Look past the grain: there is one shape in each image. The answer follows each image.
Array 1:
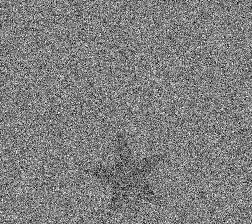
star
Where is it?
bottom middle
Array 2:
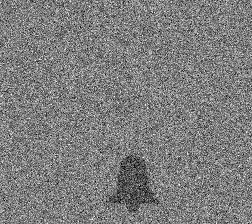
bell
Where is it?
bottom middle
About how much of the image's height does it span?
a quarter
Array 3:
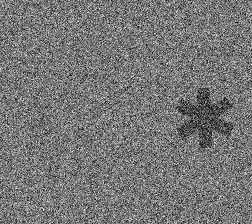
asterisk
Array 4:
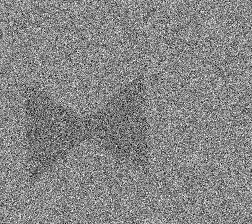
bow tie
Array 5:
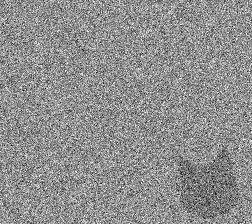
cat's head
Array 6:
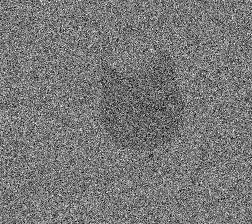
cat's head
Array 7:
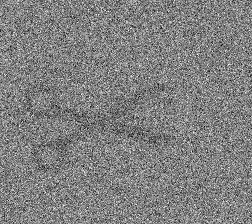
pair of scissors
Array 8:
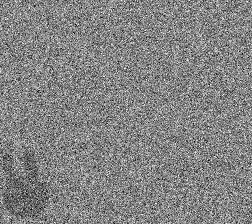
rabbit's head
